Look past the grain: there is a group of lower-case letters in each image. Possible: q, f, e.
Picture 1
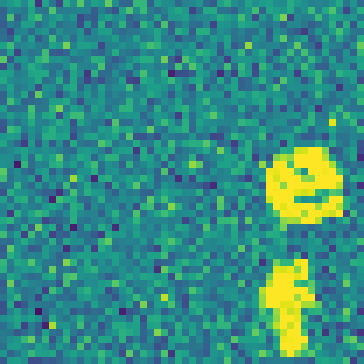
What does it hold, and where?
middle right: e; bottom right: f
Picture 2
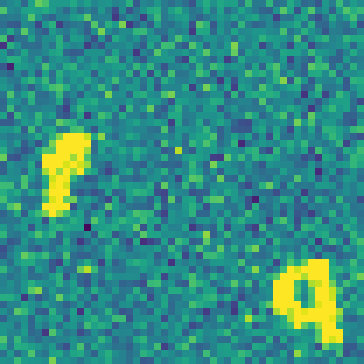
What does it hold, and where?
middle left: f; bottom right: q
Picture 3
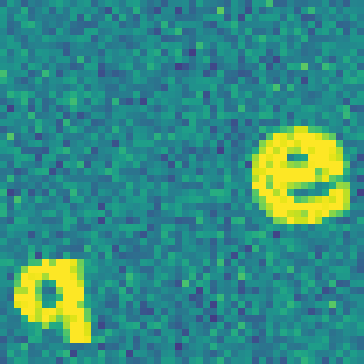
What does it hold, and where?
middle right: e; bottom left: q
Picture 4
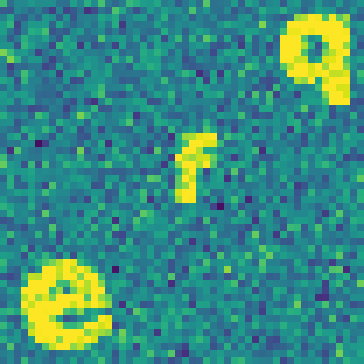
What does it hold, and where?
top right: q; centre: f; bottom left: e
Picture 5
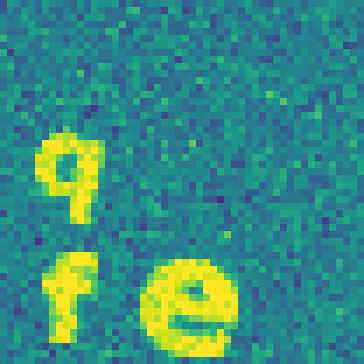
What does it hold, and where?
middle left: q; bottom left: f; bottom middle: e
